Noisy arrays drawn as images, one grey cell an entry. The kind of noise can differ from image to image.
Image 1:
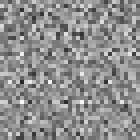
low rank plus noise
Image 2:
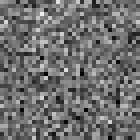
independent entries
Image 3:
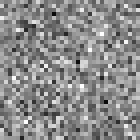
independent entries
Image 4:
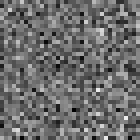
low rank plus noise
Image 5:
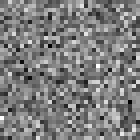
independent entries
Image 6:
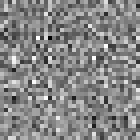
low rank plus noise
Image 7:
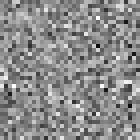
independent entries
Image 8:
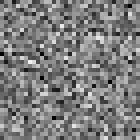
independent entries
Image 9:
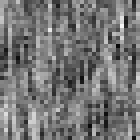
streaked along the columns
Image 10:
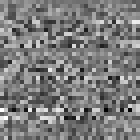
rows of uneven size
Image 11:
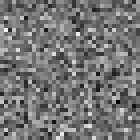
independent entries
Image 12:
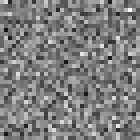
independent entries
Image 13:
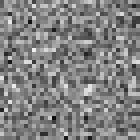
low rank plus noise
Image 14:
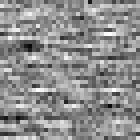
streaked along the rows
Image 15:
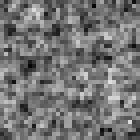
blotchy
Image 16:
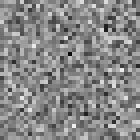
independent entries
